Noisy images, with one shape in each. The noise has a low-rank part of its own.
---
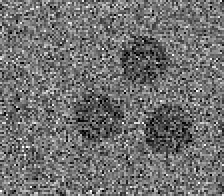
three dots
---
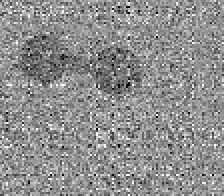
dumbbell
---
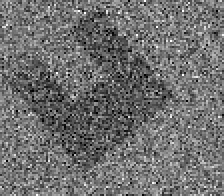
square with a notch
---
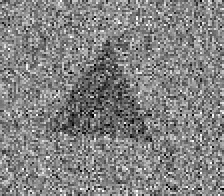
triangle
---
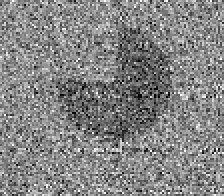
disc with a wedge cut out
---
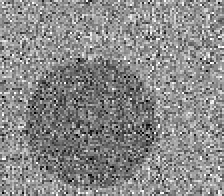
disc
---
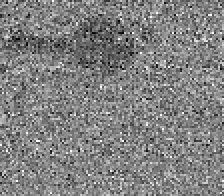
lollipop
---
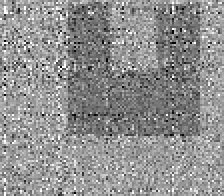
square with a notch
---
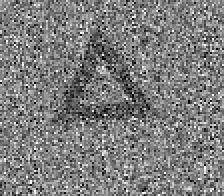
triangle frame
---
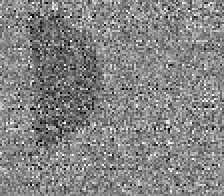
half disc
